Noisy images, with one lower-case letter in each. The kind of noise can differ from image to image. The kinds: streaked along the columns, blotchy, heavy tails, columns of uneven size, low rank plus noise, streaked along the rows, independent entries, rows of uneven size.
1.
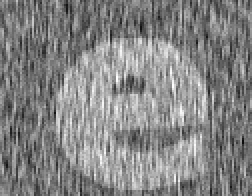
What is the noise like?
streaked along the columns
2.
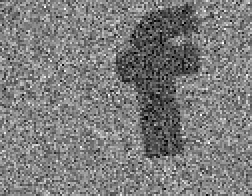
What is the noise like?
independent entries
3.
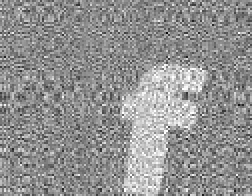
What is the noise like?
low rank plus noise
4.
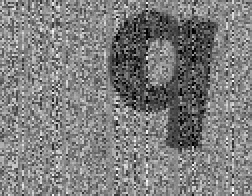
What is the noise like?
columns of uneven size
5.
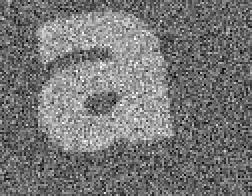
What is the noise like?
independent entries
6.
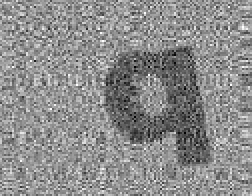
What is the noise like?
low rank plus noise
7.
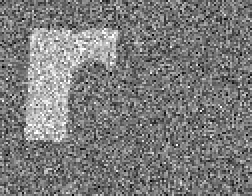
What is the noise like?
independent entries
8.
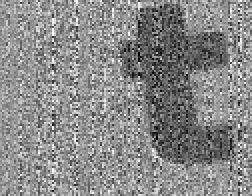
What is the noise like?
columns of uneven size
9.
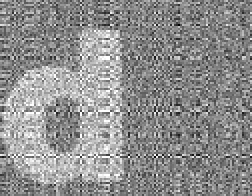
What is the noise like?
low rank plus noise
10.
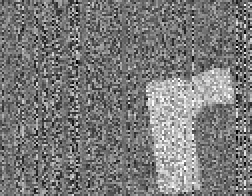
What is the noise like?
columns of uneven size
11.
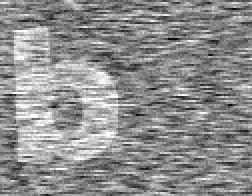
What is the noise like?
streaked along the rows
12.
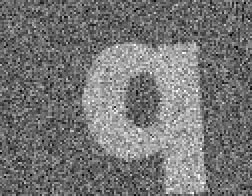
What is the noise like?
independent entries
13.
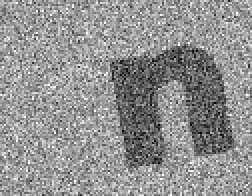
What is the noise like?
independent entries
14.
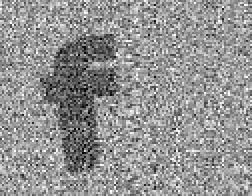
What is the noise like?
low rank plus noise
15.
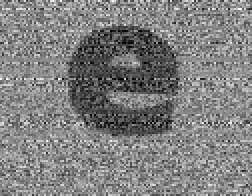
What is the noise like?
rows of uneven size
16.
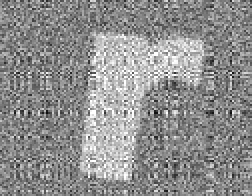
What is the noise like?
low rank plus noise
